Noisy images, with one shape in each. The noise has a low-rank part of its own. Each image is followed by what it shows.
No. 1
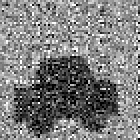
car
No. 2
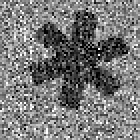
asterisk
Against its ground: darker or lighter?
darker
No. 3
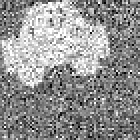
car
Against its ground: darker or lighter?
lighter
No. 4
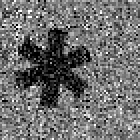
asterisk
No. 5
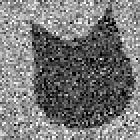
cat's head
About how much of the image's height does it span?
nearly all
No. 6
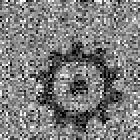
gear
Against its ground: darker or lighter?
darker
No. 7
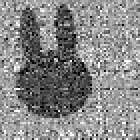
rabbit's head
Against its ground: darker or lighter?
darker
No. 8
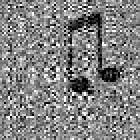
pair of musical notes
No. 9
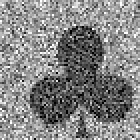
club
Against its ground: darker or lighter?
darker
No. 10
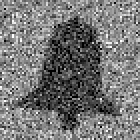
bell
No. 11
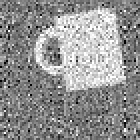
cup
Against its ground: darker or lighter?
lighter
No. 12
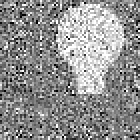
light bulb
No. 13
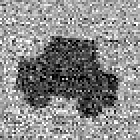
car
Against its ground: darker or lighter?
darker
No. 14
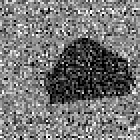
cloud
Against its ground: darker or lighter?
darker
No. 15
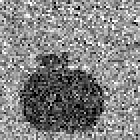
apple
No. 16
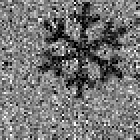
snowflake
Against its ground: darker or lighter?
darker
